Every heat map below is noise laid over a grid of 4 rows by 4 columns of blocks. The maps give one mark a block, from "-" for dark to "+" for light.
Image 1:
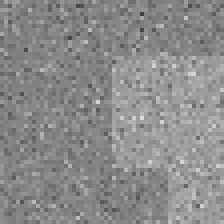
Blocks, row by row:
- - - -
- - + +
- - + +
- - - +
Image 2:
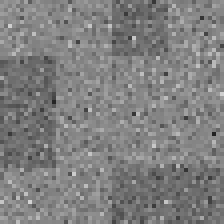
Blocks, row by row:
+ + - +
- + + +
- + + +
+ + - -
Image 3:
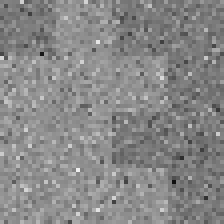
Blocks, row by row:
- + - -
+ + + -
+ + - -
+ + + -
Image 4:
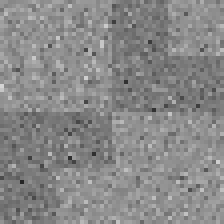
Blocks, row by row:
+ + - +
+ + - -
- - + +
- + + +
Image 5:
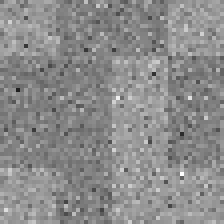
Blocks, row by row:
+ - - +
- - + -
- - + -
+ - + +
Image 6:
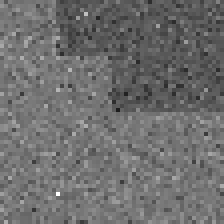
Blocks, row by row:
+ - - -
+ + - -
+ + + +
+ + + +
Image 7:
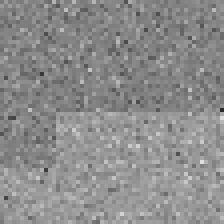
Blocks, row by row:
- - - -
- - - -
- + + +
+ + + +
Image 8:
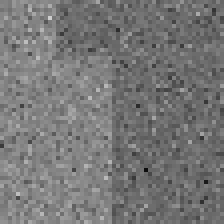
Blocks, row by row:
+ - - -
+ + - -
+ + - -
+ + - -
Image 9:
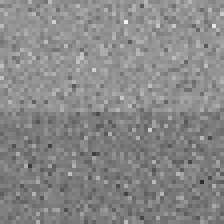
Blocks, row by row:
+ + + +
+ + + +
- - - -
- - - -
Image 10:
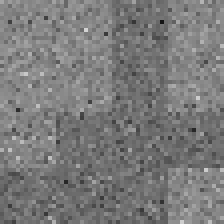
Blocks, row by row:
+ + - +
+ + - +
+ - - -
- - - +
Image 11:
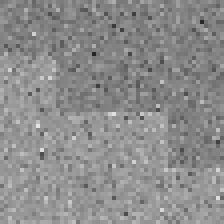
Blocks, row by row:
- - - -
+ - - -
+ + + -
+ + + +
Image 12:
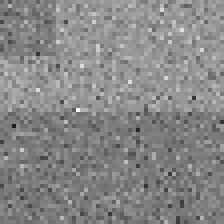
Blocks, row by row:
- + + +
+ + + +
- - - -
- - - -
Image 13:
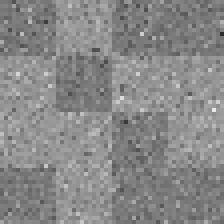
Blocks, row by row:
- + - -
+ - + +
+ + - +
- + - -
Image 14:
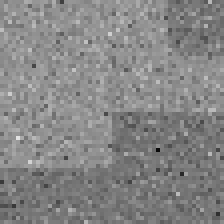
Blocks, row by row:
+ + + -
+ + + +
+ + - -
- - - -
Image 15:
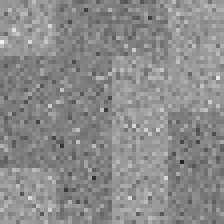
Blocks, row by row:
+ - - +
- - + +
- - + -
+ - + -
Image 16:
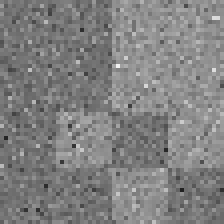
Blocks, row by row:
- - + +
- - + +
- + - +
- - + -
